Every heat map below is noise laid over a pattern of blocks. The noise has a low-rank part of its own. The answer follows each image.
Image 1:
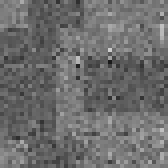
top and bottom mirror each other
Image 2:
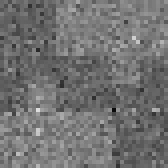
the same after a half turn
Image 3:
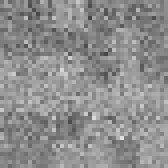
no symmetry
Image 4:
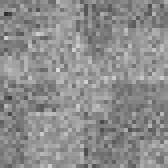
mirrored about the diagonal from the top left
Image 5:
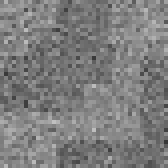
mirrored about the diagonal from the top left
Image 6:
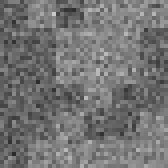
no symmetry
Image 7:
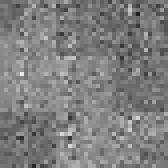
mirrored about the diagonal from the bottom left
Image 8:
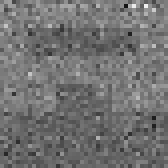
left and right mirror each other
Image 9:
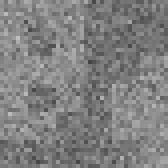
no symmetry
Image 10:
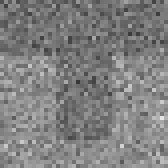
left and right mirror each other
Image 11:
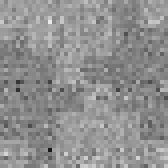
the same after a half turn
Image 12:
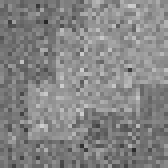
mirrored about the diagonal from the bottom left
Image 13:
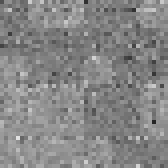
mirrored about the diagonal from the bottom left
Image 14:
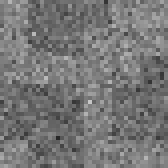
mirrored about the diagonal from the bottom left
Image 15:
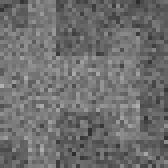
top and bottom mirror each other
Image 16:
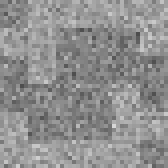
the same after a half turn
